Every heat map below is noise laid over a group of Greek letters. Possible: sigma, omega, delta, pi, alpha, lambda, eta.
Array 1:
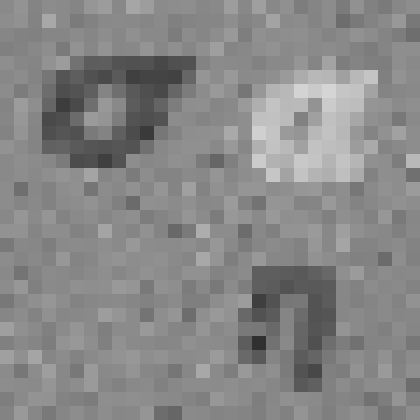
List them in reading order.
top left: dark sigma; top right: light alpha; bottom right: dark eta
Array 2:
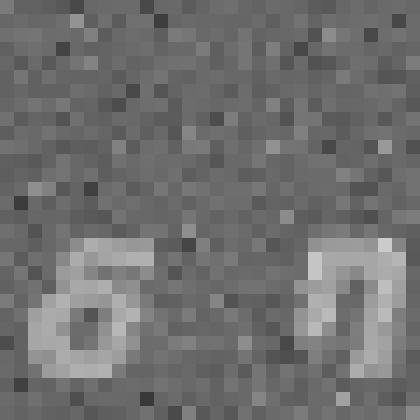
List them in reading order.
bottom left: light delta; bottom right: light eta
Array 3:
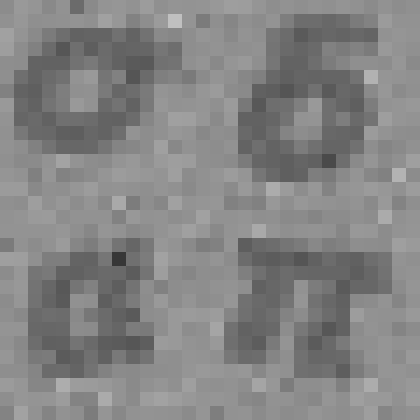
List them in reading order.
top left: dark sigma; top right: dark delta; bottom left: dark alpha; bottom right: dark pi
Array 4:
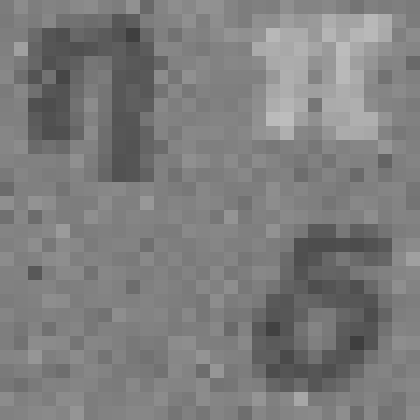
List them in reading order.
top left: dark eta; top right: light pi; bottom right: dark delta
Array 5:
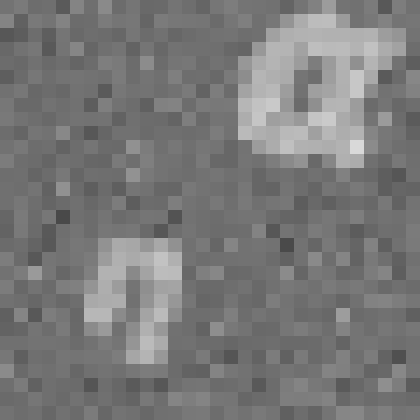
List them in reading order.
top right: light alpha; bottom left: light eta
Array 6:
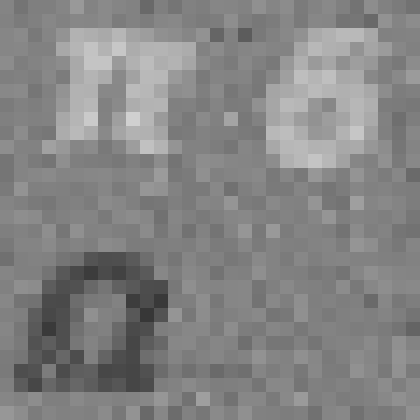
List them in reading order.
top left: light pi; top right: light delta; bottom left: dark omega
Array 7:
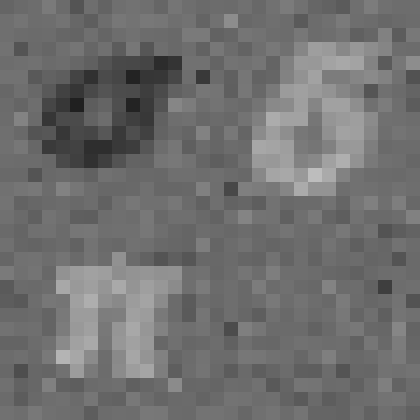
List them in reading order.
top left: dark sigma; top right: light delta; bottom left: light pi
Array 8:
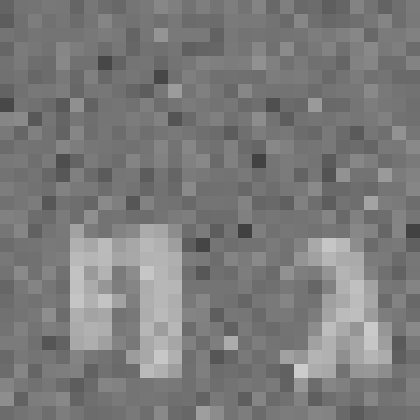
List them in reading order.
bottom left: light eta; bottom right: light lambda
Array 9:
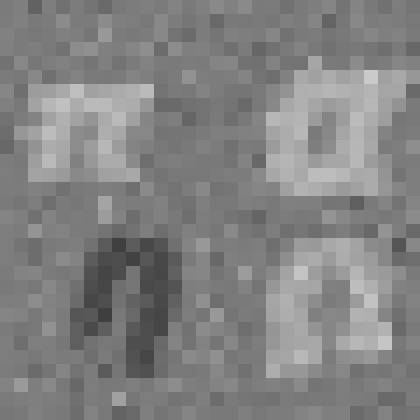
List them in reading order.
top left: light pi; top right: light alpha; bottom left: dark eta; bottom right: light omega
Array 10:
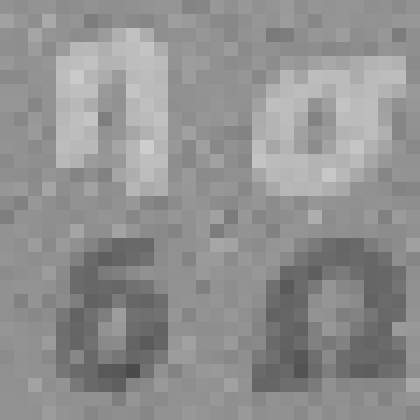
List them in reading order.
top left: light eta; top right: light sigma; bottom left: dark delta; bottom right: dark omega
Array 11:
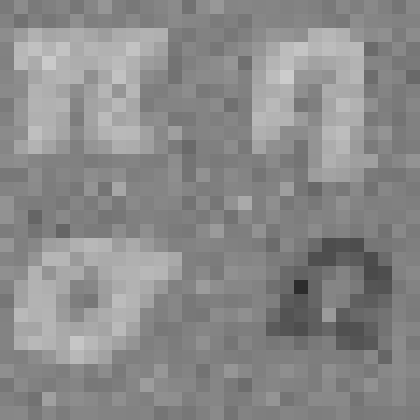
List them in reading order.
top left: light pi; top right: light eta; bottom left: light sigma; bottom right: dark omega
